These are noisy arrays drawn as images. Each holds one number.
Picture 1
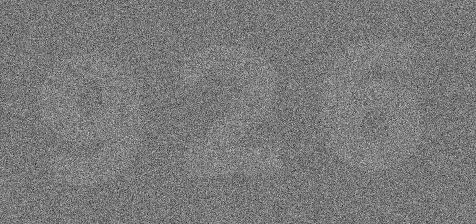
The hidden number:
926
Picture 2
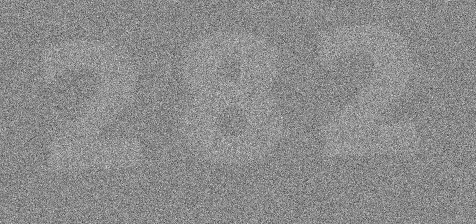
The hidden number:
282
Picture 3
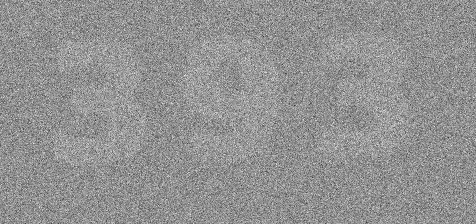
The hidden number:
393
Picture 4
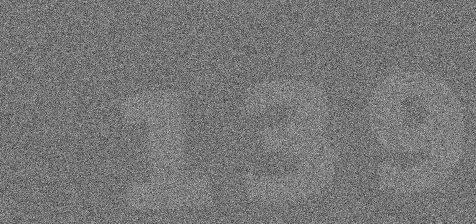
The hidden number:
139
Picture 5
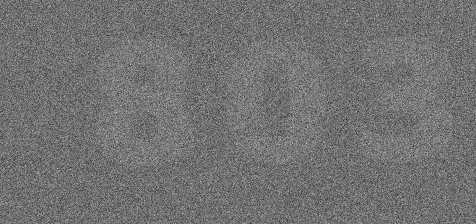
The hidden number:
803
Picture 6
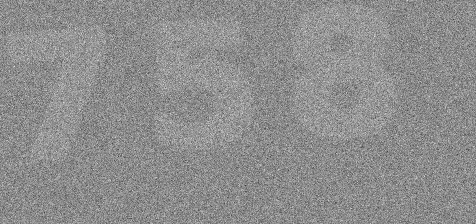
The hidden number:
758
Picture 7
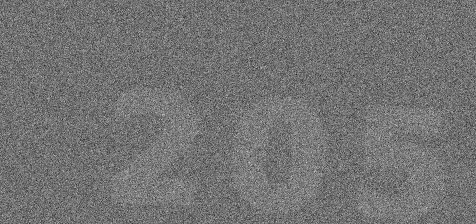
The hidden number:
205
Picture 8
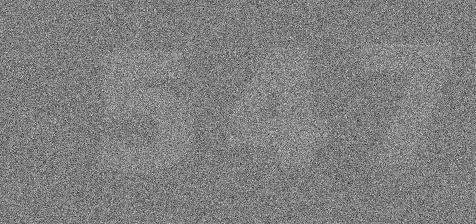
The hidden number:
547
